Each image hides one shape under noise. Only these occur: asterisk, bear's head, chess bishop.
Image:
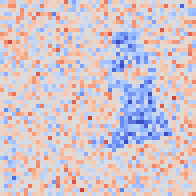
chess bishop
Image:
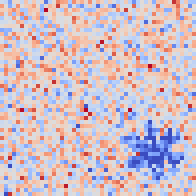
asterisk
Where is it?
bottom right
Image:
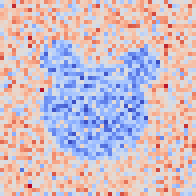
bear's head
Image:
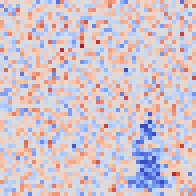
chess bishop
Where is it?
bottom right
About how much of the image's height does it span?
a third
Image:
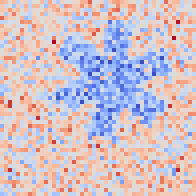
asterisk
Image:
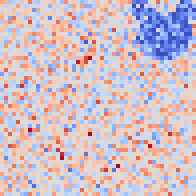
bear's head
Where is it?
top right
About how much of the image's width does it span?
a third
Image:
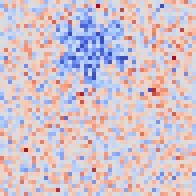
asterisk
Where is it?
top middle
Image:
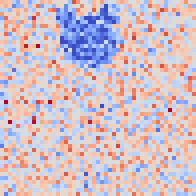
bear's head
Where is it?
top middle
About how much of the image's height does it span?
a third
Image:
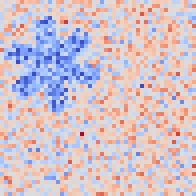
asterisk
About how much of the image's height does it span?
half
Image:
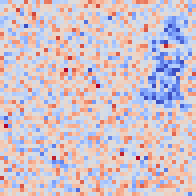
chess bishop
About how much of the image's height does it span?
half
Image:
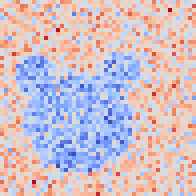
bear's head
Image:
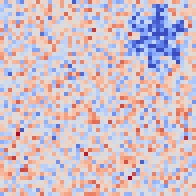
asterisk
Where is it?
top right
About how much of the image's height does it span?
a third
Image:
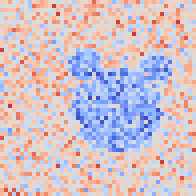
bear's head
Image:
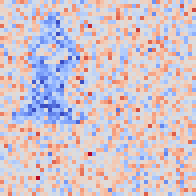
chess bishop
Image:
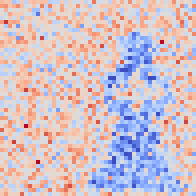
chess bishop
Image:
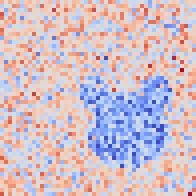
bear's head
